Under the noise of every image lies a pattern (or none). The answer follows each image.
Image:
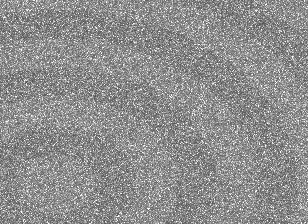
rings round one point
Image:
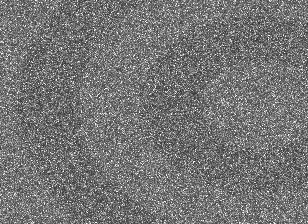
rings round one point
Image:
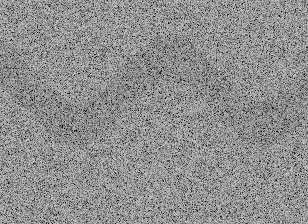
a wavy band
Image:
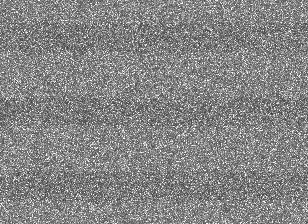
horizontal stripes
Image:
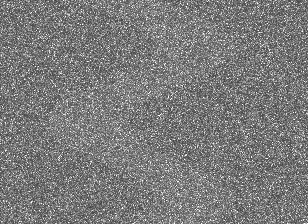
a wavy band
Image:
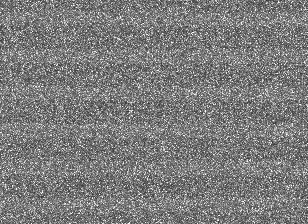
horizontal stripes
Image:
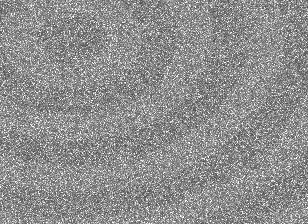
rings round one point
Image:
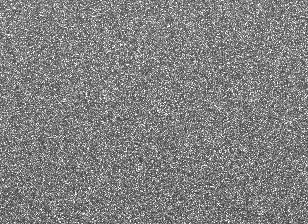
a smooth slope
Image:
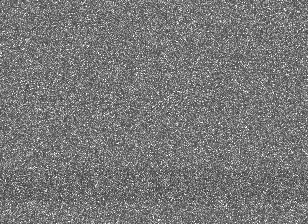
one horizontal stripe
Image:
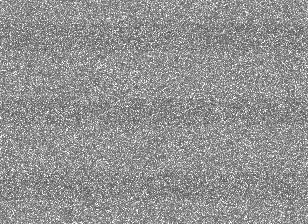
horizontal stripes
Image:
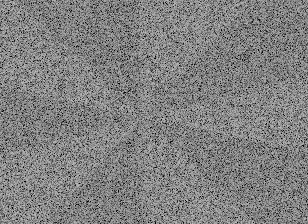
spokes from one point
